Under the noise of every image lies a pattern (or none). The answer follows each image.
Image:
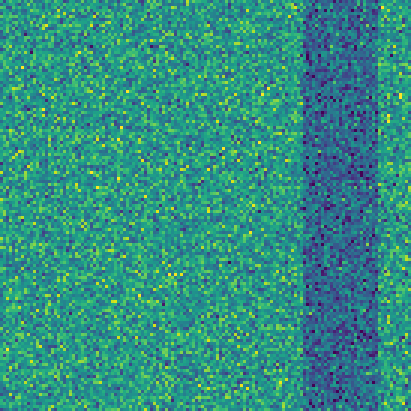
one vertical stripe
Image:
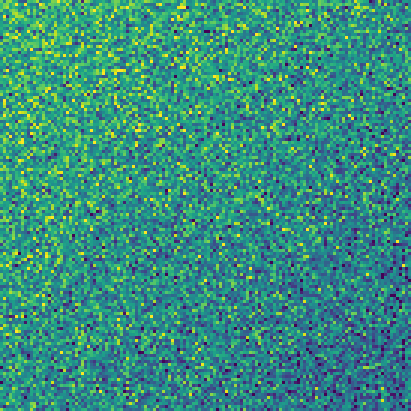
a smooth slope
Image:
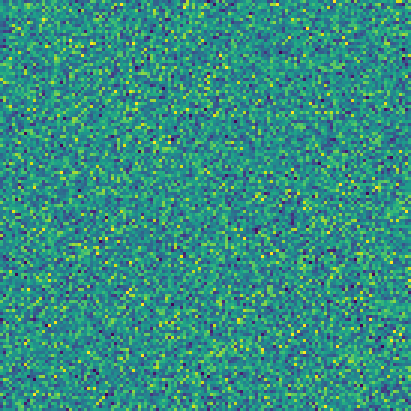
only noise
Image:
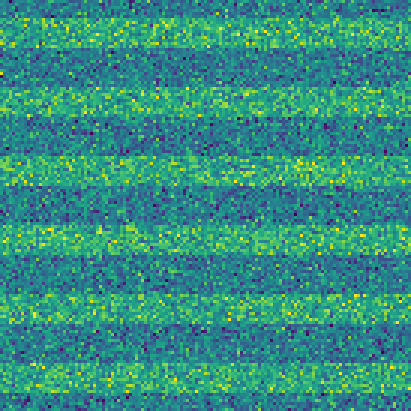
horizontal stripes
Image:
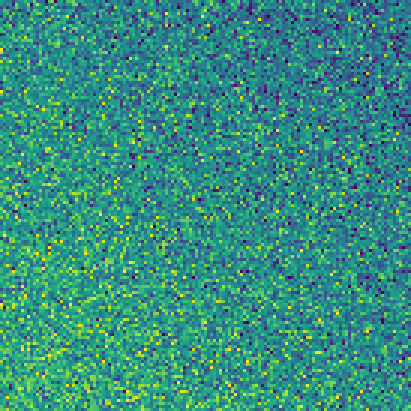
a smooth slope
